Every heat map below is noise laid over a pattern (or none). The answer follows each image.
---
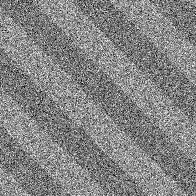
diagonal stripes
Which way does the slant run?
top left to bottom right
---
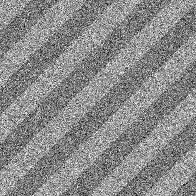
diagonal stripes
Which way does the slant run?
bottom left to top right
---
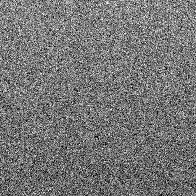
a smooth slope
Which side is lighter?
top
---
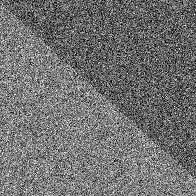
a sharp edge
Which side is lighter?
bottom left
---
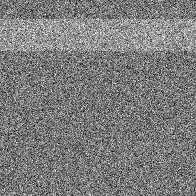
one horizontal stripe
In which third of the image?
top
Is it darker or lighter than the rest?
lighter
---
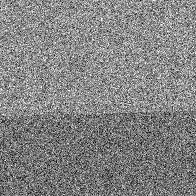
a sharp edge
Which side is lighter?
top
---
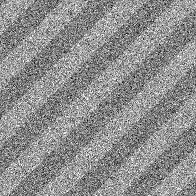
diagonal stripes
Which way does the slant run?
bottom left to top right
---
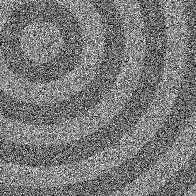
rings round one point
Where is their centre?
top left
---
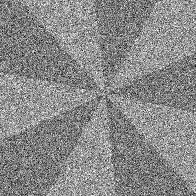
spokes from one point
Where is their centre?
centre
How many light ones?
5
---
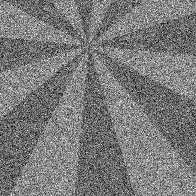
spokes from one point
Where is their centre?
top middle
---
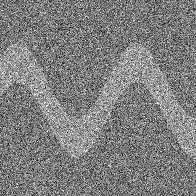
a wavy band
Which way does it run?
left to right
